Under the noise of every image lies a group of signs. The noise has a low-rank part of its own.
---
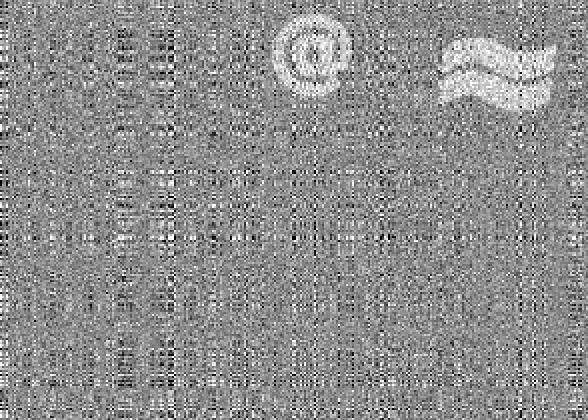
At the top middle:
at sign
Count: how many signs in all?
2
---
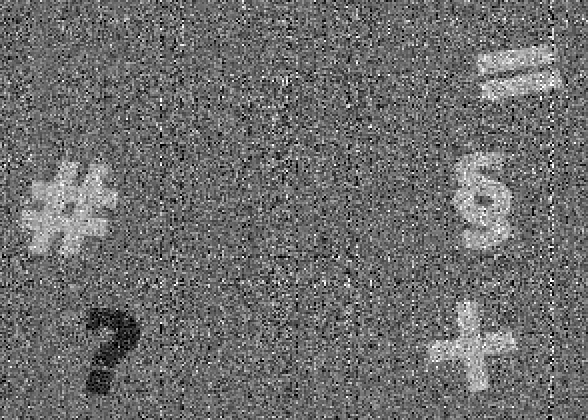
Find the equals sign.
top right
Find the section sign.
middle right
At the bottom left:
question mark
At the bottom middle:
nothing
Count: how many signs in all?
5
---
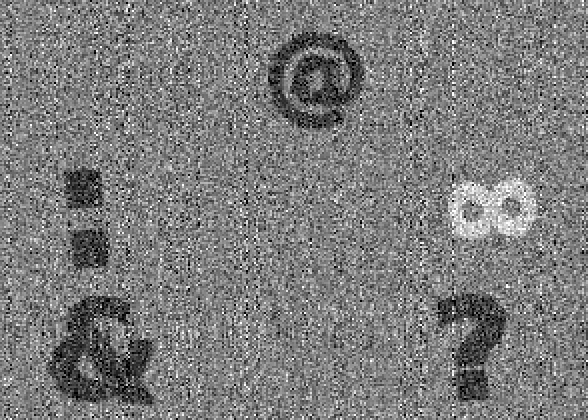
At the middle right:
infinity sign
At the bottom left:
ampersand
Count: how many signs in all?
5
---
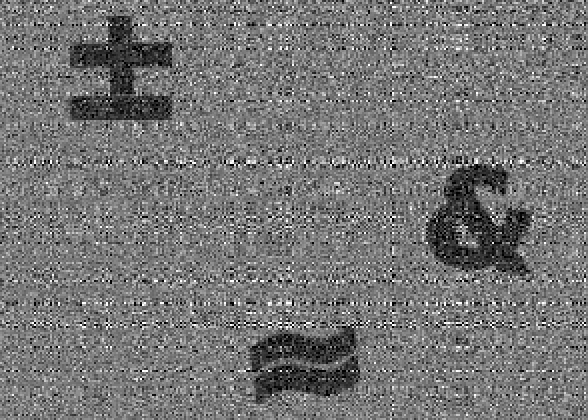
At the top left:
plus-minus sign
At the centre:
nothing
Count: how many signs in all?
3
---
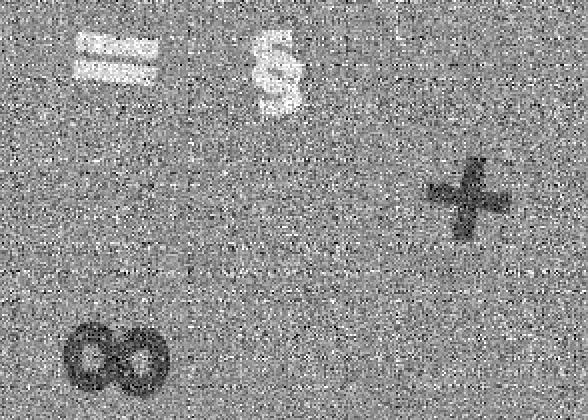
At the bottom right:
nothing
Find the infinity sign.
bottom left
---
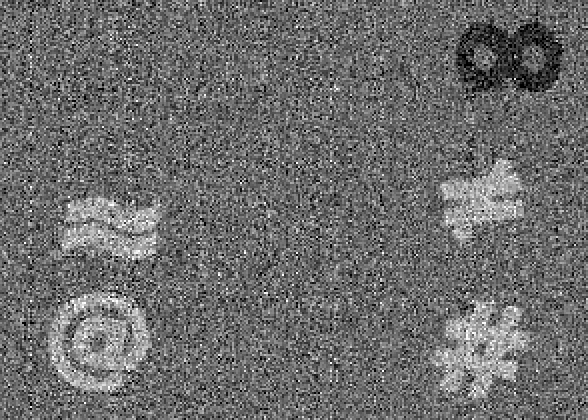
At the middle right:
not-equal sign
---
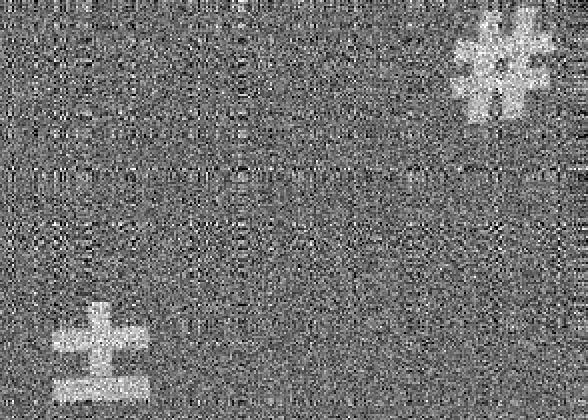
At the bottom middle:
nothing
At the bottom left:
plus-minus sign
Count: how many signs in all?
2
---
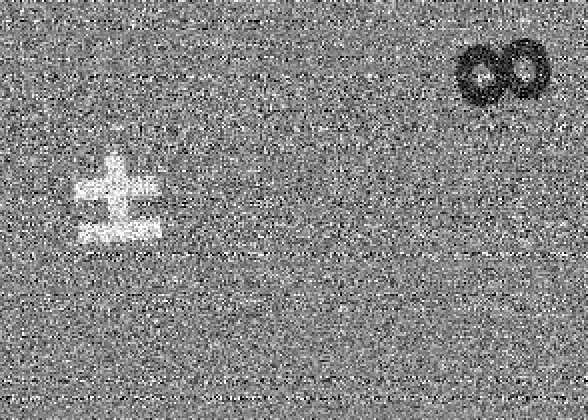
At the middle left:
plus-minus sign
